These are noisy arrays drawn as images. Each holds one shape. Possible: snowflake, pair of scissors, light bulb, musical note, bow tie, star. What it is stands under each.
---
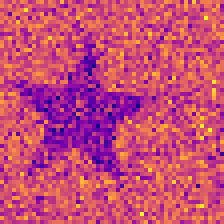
star
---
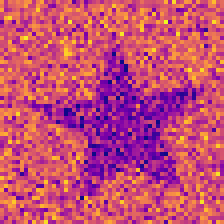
star
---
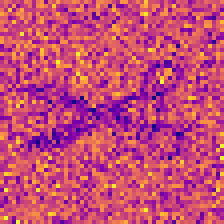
pair of scissors
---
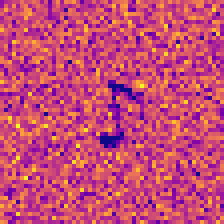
musical note
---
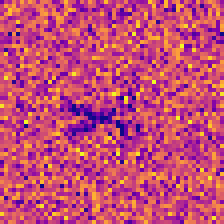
pair of scissors
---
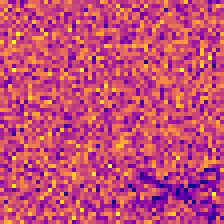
pair of scissors
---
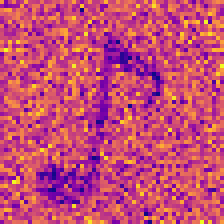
musical note
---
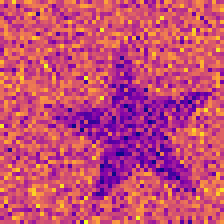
star
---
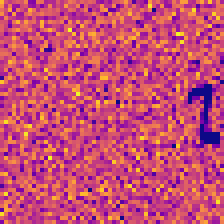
musical note
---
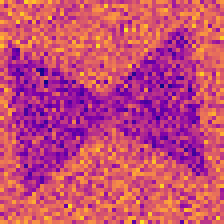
bow tie
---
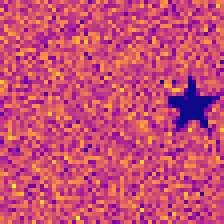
star
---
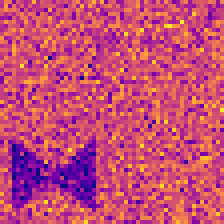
bow tie
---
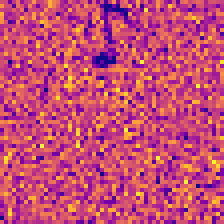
musical note
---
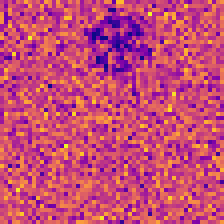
snowflake
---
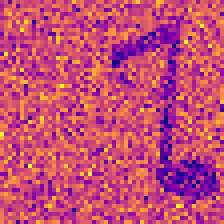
musical note
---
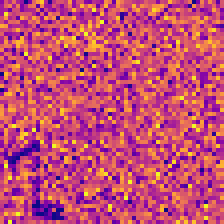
musical note
